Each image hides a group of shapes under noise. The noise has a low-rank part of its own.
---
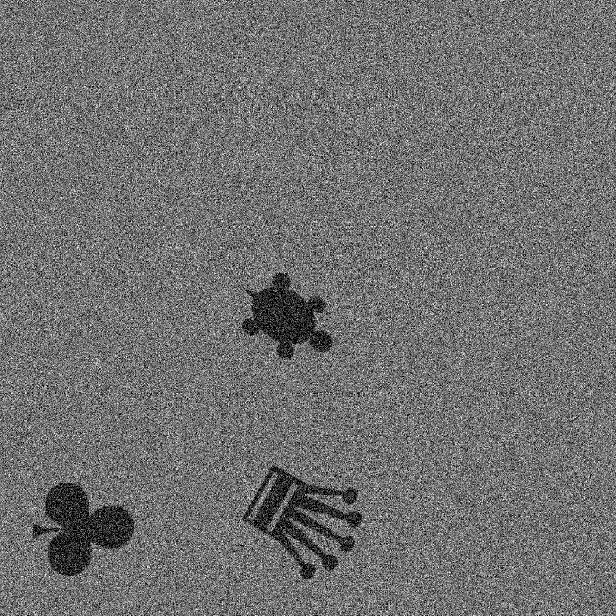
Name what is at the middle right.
nothing
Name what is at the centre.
turtle
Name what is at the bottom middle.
chess queen
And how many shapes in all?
3
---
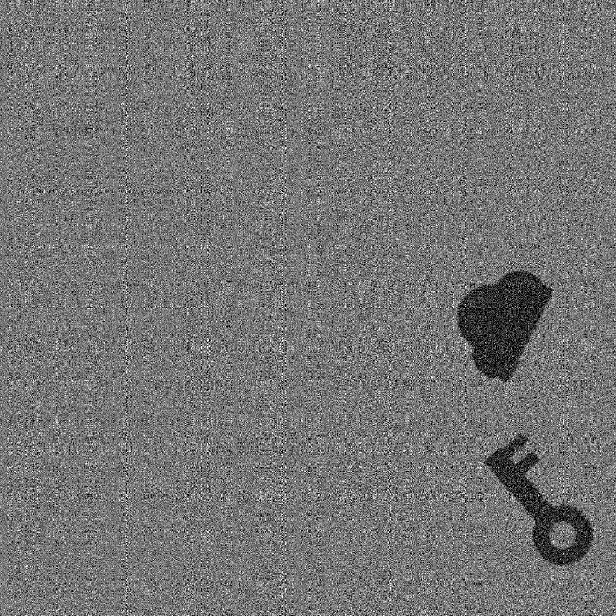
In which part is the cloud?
middle right
